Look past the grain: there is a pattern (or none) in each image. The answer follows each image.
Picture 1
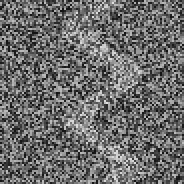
a wavy band
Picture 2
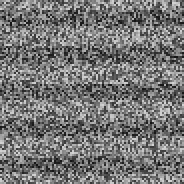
horizontal stripes
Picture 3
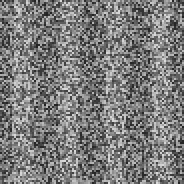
vertical stripes
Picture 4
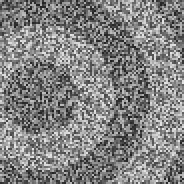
rings round one point
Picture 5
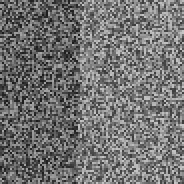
a sharp edge
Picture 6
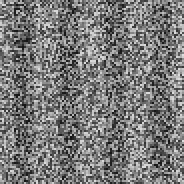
vertical stripes
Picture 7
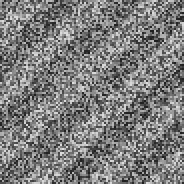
diagonal stripes
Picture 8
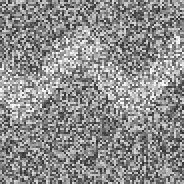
a wavy band
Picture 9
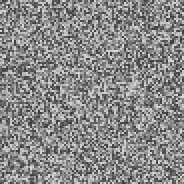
only noise
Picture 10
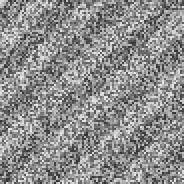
diagonal stripes
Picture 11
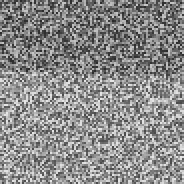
a sharp edge
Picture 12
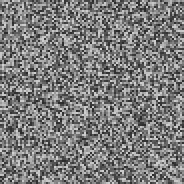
only noise
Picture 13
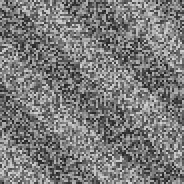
diagonal stripes
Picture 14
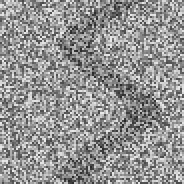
a wavy band
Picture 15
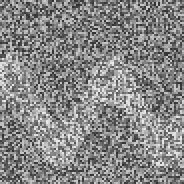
a wavy band
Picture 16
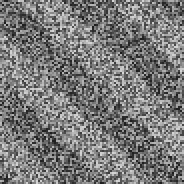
diagonal stripes
